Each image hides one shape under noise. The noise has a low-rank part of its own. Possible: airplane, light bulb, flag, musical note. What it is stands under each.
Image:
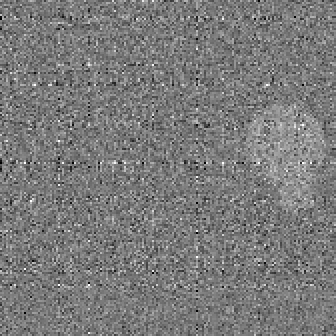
light light bulb, middle right
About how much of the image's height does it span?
a third
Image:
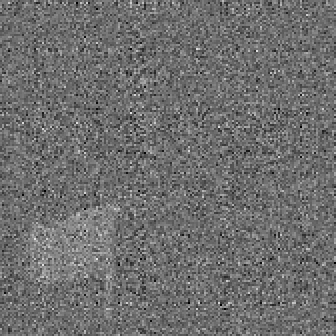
light flag, bottom left
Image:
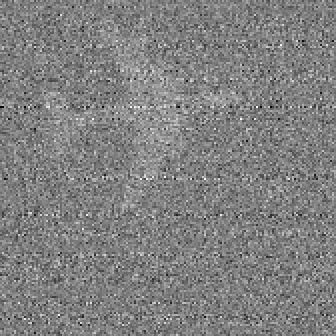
light airplane
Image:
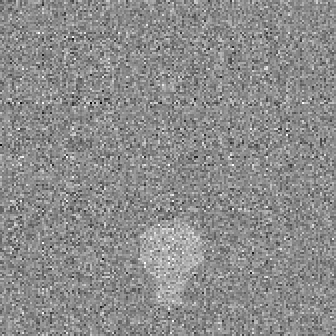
light light bulb, bottom middle
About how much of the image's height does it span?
a quarter
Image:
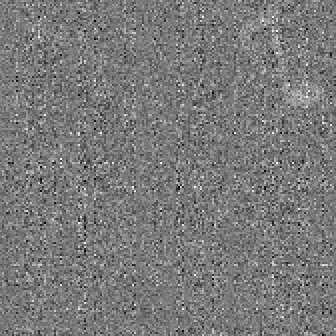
light musical note, top right
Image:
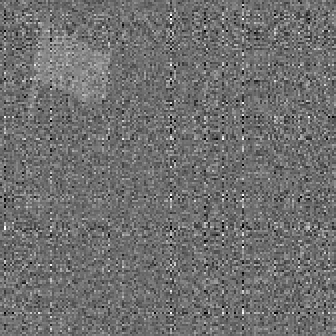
light flag, top left
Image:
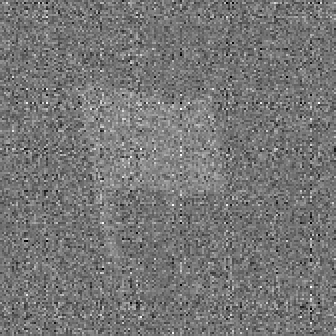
light flag
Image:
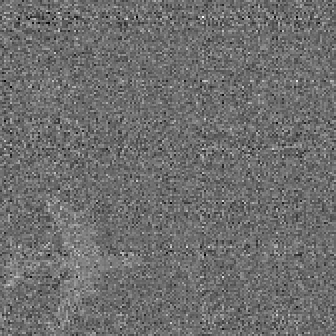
light airplane, bottom left
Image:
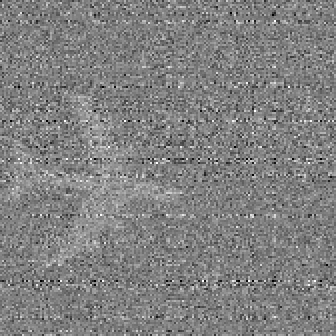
light airplane
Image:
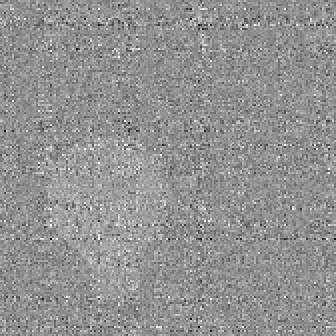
light light bulb
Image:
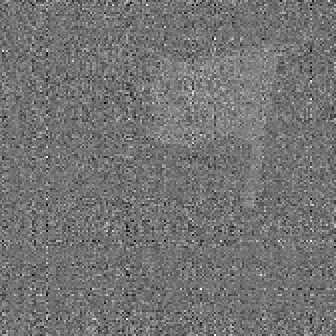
light flag
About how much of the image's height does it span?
half
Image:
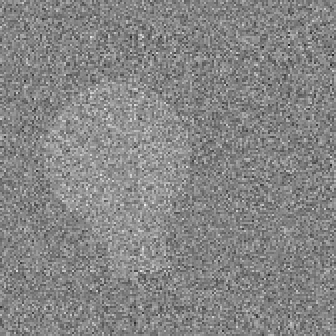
light light bulb
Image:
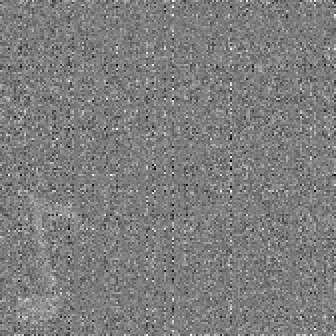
light musical note, bottom left
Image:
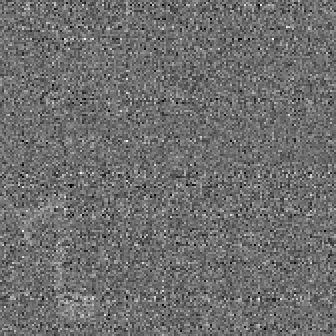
light musical note, bottom left
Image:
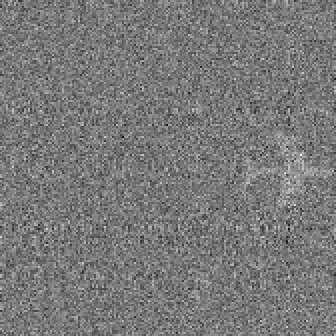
light airplane, middle right
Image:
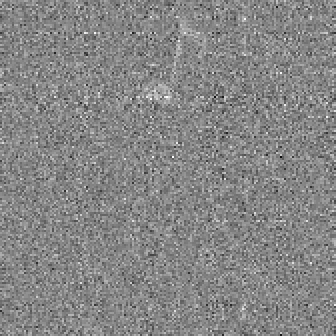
light musical note, top middle
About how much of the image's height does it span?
a quarter
